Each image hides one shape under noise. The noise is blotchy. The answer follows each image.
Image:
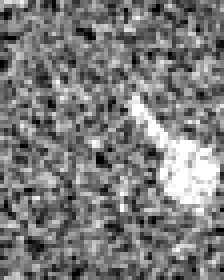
lollipop
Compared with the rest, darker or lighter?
lighter
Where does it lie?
middle right
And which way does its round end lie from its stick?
down and right
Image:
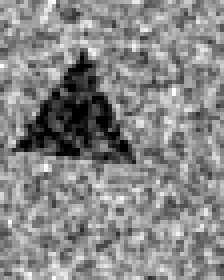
triangle
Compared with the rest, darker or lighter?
darker
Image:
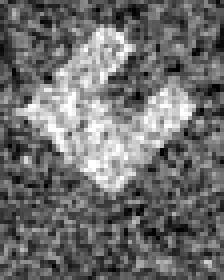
square with a notch
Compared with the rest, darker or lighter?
lighter
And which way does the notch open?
up and right
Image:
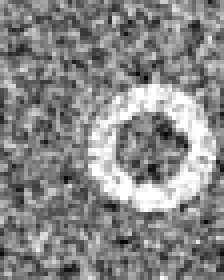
ring
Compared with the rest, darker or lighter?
lighter
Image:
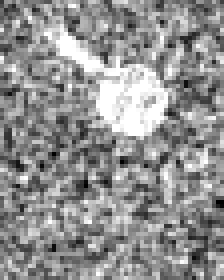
lollipop
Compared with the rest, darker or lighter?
lighter
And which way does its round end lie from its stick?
down and right
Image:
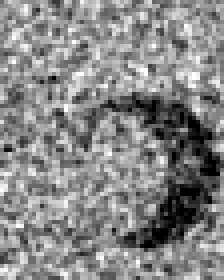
crescent
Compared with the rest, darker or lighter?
darker
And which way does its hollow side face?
left
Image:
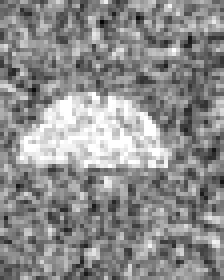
half disc
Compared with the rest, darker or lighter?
lighter
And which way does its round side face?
up
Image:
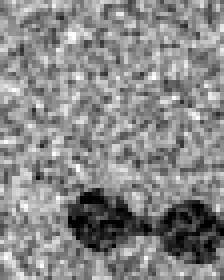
dumbbell
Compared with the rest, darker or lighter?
darker
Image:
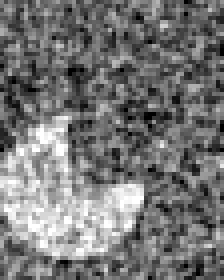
disc with a wedge cut out
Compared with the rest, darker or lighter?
lighter
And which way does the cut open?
up and right
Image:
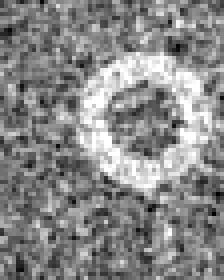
ring
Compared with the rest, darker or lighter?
lighter
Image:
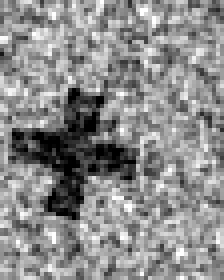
cross
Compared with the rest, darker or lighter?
darker
